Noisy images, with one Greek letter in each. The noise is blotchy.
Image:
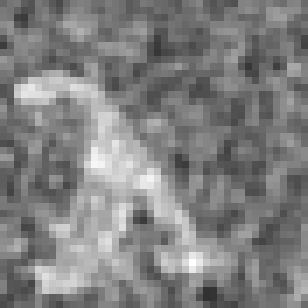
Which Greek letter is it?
lambda
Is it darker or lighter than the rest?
lighter
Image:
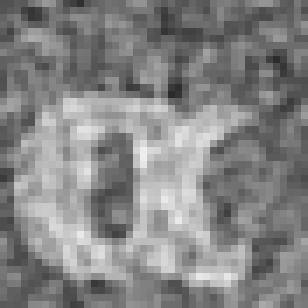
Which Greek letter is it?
alpha
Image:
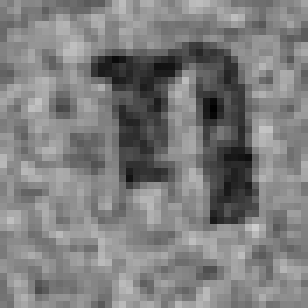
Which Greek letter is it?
eta
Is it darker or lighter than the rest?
darker
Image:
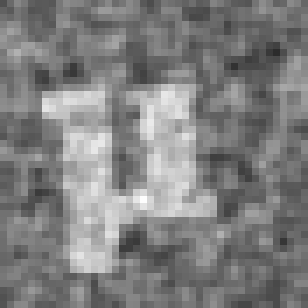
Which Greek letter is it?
mu
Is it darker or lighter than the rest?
lighter
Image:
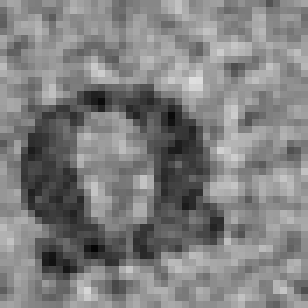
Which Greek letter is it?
omega
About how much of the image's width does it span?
two thirds
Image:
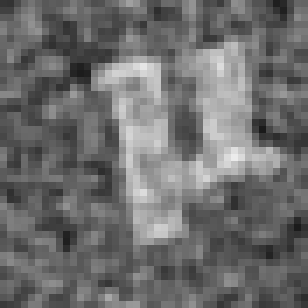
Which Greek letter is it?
mu
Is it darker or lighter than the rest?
lighter
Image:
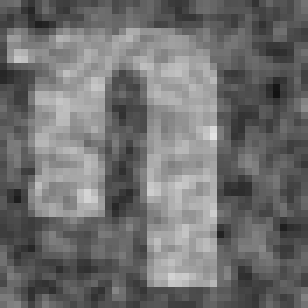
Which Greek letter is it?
eta
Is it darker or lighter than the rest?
lighter
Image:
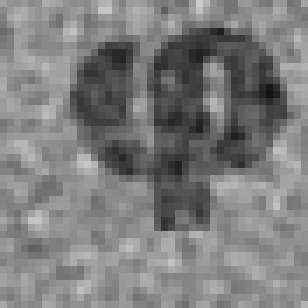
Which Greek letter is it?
phi
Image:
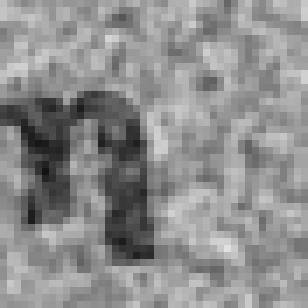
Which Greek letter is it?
eta
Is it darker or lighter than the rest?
darker
